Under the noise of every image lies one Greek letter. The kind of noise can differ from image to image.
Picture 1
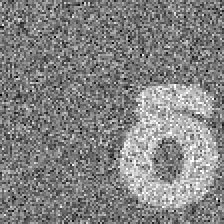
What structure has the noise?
independent entries
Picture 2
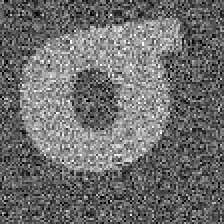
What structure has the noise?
low rank plus noise
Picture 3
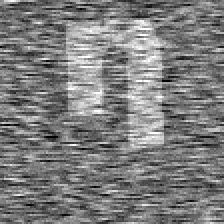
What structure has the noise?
streaked along the rows
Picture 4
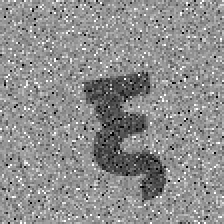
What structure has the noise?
heavy tails
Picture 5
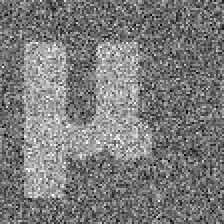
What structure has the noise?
independent entries
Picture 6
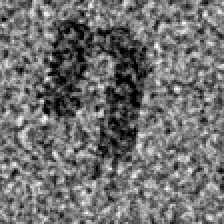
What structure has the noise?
blotchy
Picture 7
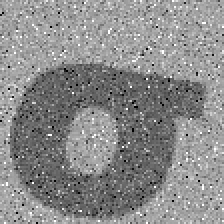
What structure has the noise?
heavy tails
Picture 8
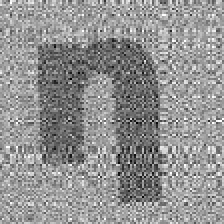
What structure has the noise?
low rank plus noise
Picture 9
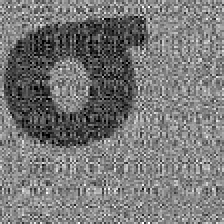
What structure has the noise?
low rank plus noise
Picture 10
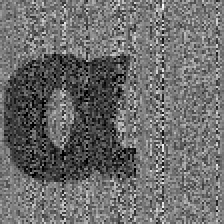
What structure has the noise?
columns of uneven size
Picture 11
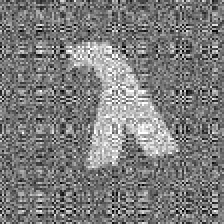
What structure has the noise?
low rank plus noise
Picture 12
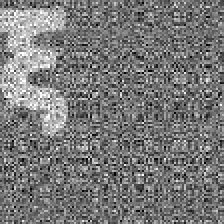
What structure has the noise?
low rank plus noise
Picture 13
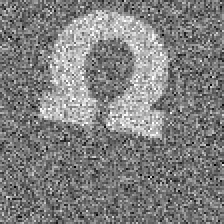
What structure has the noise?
independent entries
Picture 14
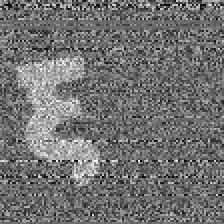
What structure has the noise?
rows of uneven size
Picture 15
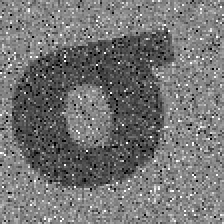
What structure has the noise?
heavy tails
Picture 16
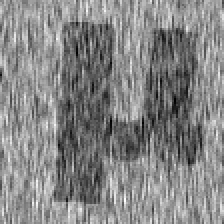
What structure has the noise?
streaked along the columns
